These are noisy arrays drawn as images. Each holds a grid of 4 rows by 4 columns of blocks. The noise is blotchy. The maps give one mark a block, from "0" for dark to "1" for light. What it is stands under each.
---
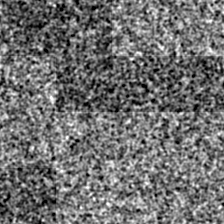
0 0 1 1
1 0 0 0
1 1 1 1
0 1 1 1
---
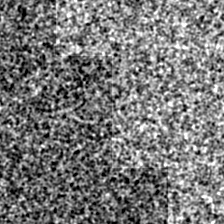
0 1 1 1
0 0 1 1
0 0 1 1
0 0 0 1
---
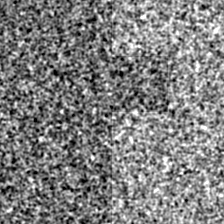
0 0 1 1
0 0 0 1
0 0 1 1
0 0 1 1
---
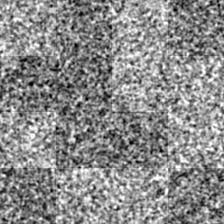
1 0 1 0
0 0 1 1
1 0 0 1
0 1 1 0
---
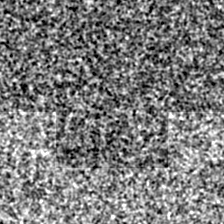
0 0 0 0
0 0 0 0
1 0 0 1
1 1 1 1
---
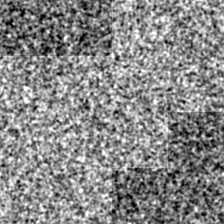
0 0 1 1
1 1 1 1
1 1 1 0
1 1 0 0
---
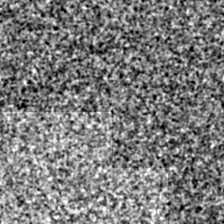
0 0 0 0
0 0 0 0
1 1 0 0
1 1 1 0
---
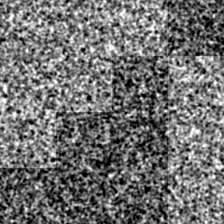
1 1 1 0
1 1 0 1
1 0 0 1
0 0 0 1
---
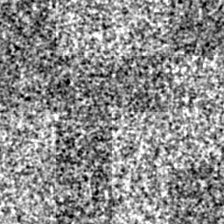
0 1 1 0
0 0 0 1
1 0 1 1
1 0 1 0
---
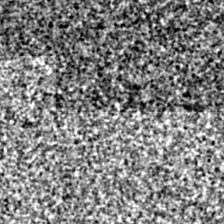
0 0 0 0
1 0 0 0
1 1 1 1
1 1 1 1
